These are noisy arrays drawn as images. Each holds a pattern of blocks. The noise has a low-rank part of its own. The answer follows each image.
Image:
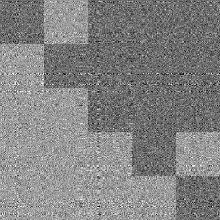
mirrored about the diagonal from the bottom left
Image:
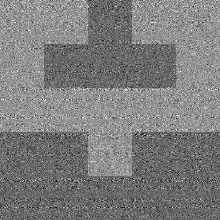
left and right mirror each other
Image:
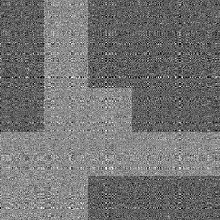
mirrored about the diagonal from the bottom left
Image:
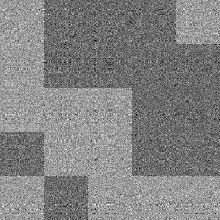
mirrored about the diagonal from the bottom left
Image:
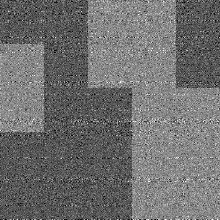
no symmetry
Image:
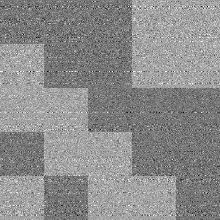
mirrored about the diagonal from the bottom left
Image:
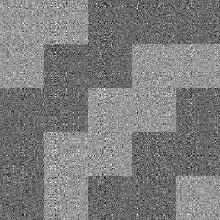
mirrored about the diagonal from the top left
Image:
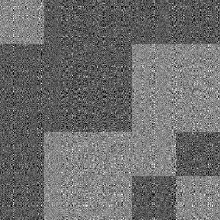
mirrored about the diagonal from the top left
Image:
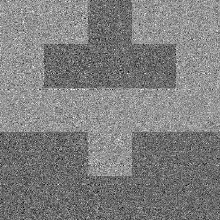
left and right mirror each other
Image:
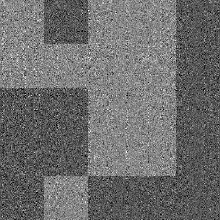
no symmetry
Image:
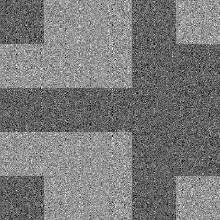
top and bottom mirror each other
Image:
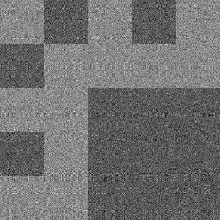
mirrored about the diagonal from the top left
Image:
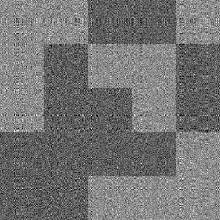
mirrored about the diagonal from the bottom left
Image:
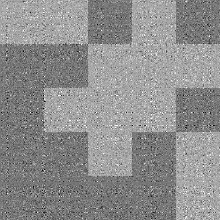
mirrored about the diagonal from the bottom left
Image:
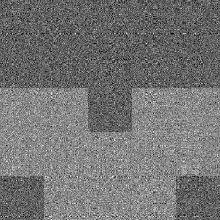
left and right mirror each other
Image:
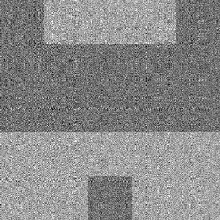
left and right mirror each other
